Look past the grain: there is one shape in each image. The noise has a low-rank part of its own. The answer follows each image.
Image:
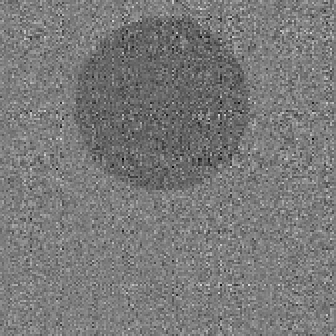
dark disc
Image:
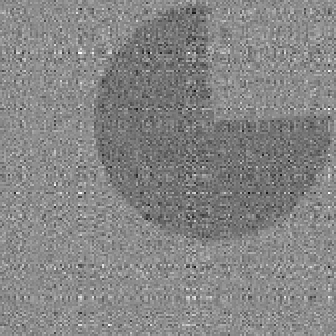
dark disc with a wedge cut out
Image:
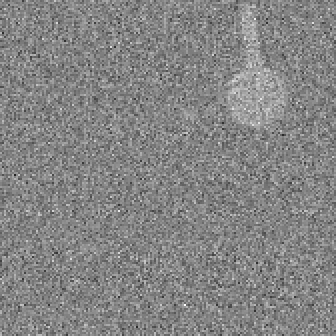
light lollipop, top right
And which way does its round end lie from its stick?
down
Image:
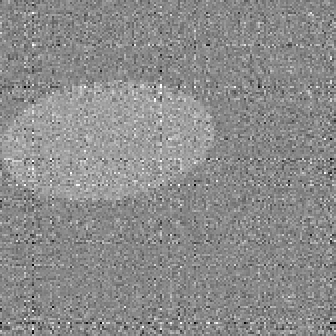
light ellipse
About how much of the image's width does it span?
two thirds
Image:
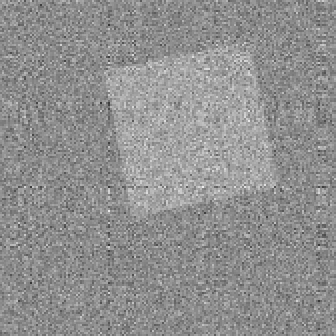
light square
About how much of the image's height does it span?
half
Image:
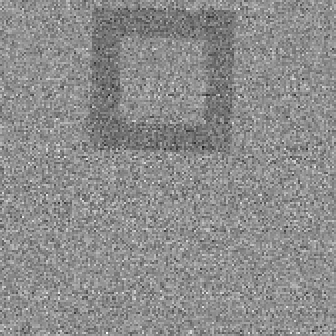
dark square frame, top middle
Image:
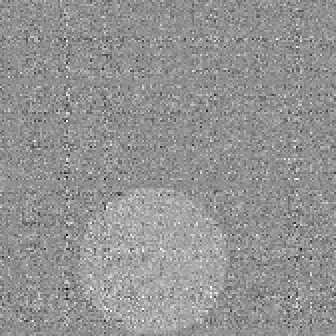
light disc, bottom middle
